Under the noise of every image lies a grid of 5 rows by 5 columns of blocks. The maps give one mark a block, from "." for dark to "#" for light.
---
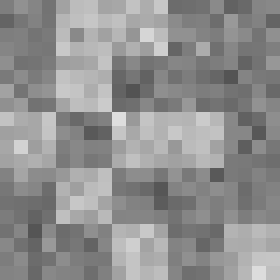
.##..
.#...
#.##.
.#...
..#.#
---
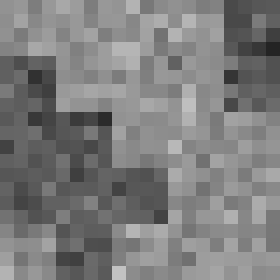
####.
.###.
..###
...##
#.###
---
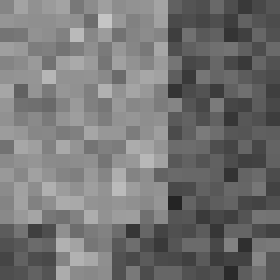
###..
###..
###..
###..
.#...
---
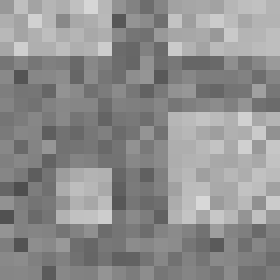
##.##
.....
...##
.#.##
.....
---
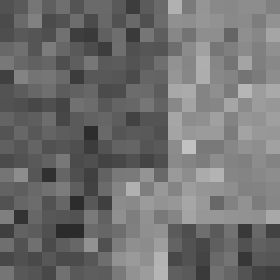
...##
...##
...##
..###
..#..
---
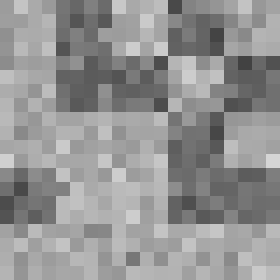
#.#.#
#..#.
###.#
.##..
#####
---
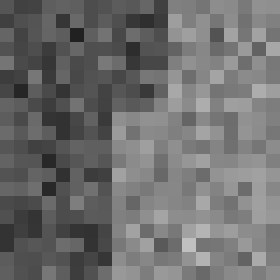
...##
...##
..###
..###
..###
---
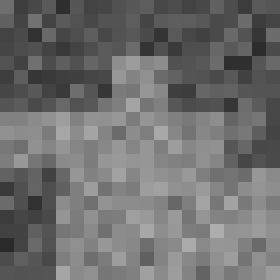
.....
..#..
####.
.####
.####
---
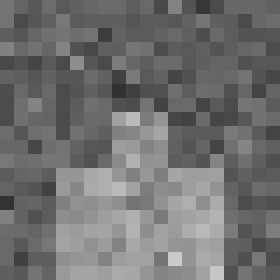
.....
.....
..#..
.###.
.###.
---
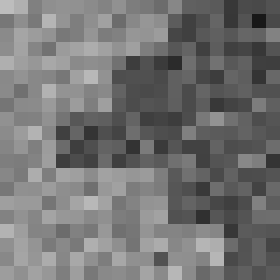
###..
##...
#....
###..
####.
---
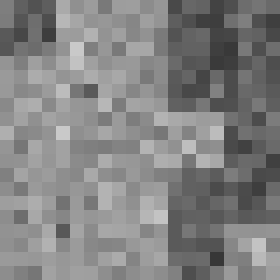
.##..
###..
####.
###..
###.#
